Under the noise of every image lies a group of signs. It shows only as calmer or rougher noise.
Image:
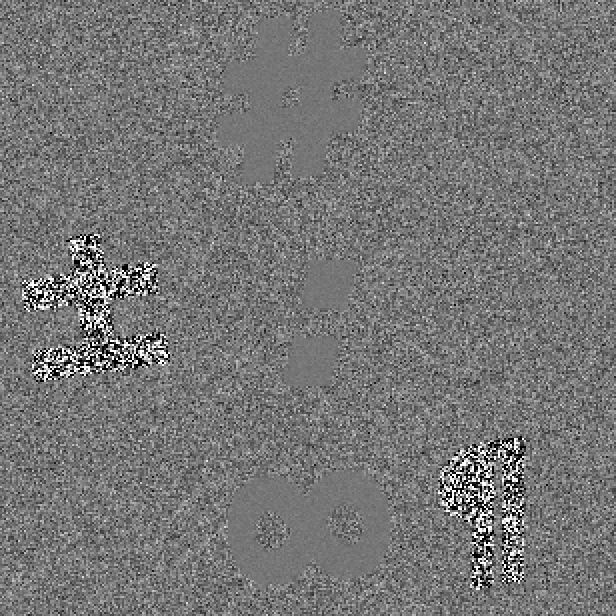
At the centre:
colon
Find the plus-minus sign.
middle left
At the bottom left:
nothing
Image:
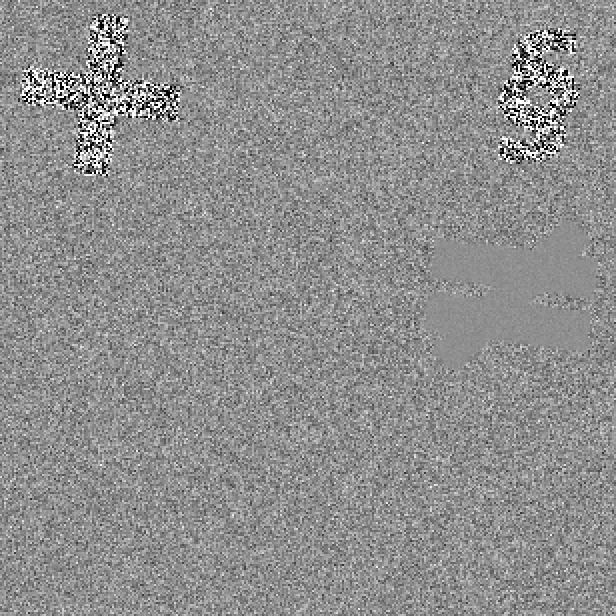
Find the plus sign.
top left
